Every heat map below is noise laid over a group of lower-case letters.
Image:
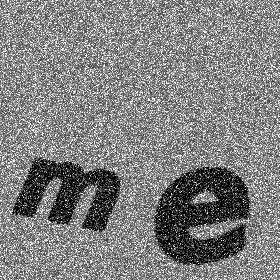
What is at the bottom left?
m
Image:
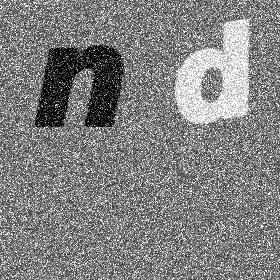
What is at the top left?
n
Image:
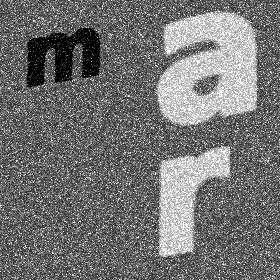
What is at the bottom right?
r
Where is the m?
top left
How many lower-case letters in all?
3
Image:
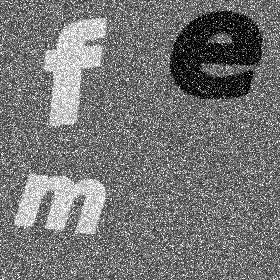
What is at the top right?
e
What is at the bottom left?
m
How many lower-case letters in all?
3
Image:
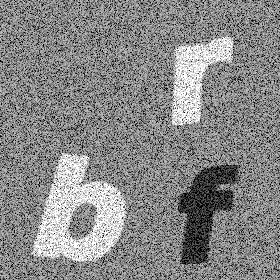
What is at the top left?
nothing
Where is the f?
bottom right
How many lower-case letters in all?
3
